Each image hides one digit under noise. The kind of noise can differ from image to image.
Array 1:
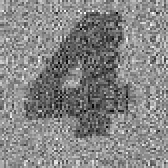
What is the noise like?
low rank plus noise
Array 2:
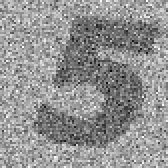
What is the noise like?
independent entries
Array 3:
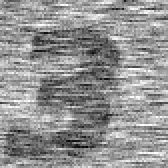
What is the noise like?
streaked along the rows
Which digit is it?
3
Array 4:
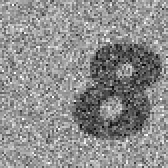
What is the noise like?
independent entries
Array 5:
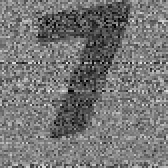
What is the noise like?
rows of uneven size
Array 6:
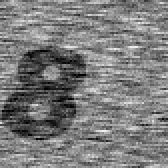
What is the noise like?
streaked along the rows
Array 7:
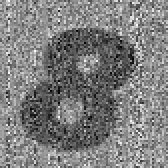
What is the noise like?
columns of uneven size
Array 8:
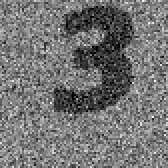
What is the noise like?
independent entries
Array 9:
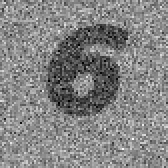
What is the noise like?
independent entries
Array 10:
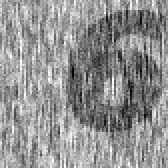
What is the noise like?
streaked along the columns
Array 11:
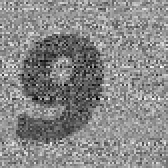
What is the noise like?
rows of uneven size
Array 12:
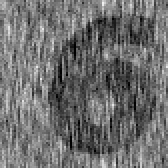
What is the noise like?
streaked along the columns
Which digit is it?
6
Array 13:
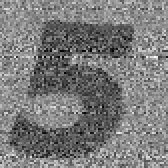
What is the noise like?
rows of uneven size
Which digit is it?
5
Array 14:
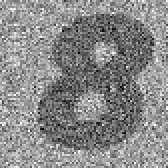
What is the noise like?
low rank plus noise
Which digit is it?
8
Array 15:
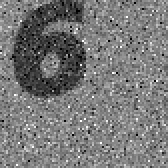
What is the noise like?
heavy tails
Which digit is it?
6
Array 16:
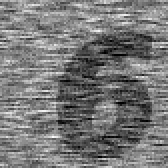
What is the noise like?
streaked along the rows
